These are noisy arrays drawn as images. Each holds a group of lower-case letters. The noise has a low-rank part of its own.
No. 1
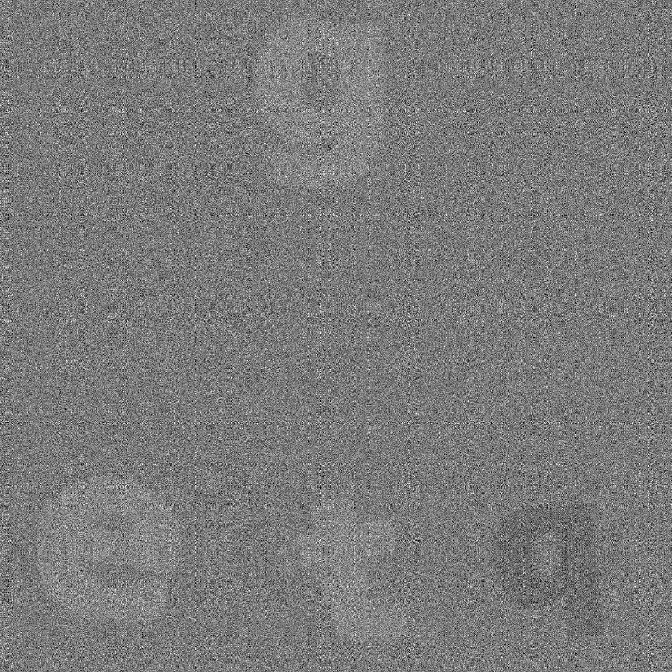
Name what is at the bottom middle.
t
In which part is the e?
bottom left
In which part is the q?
bottom right
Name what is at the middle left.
nothing
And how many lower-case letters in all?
4
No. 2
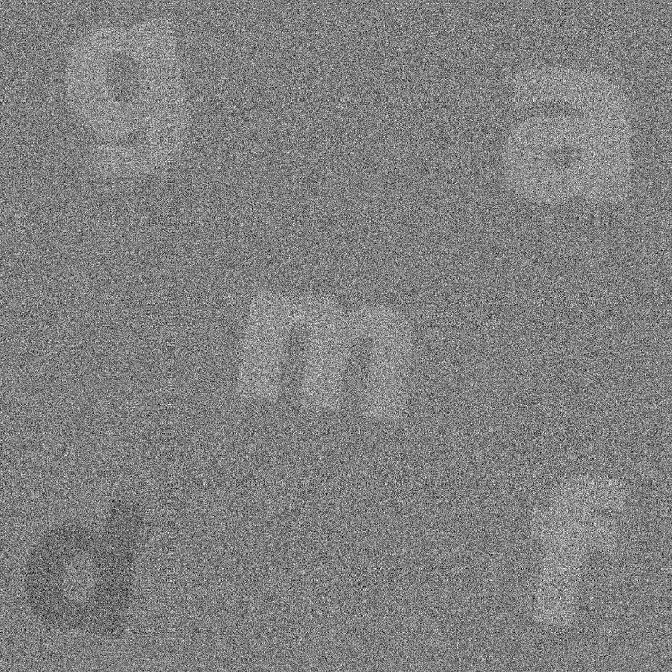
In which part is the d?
bottom left
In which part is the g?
top left
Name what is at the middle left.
nothing
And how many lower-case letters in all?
5
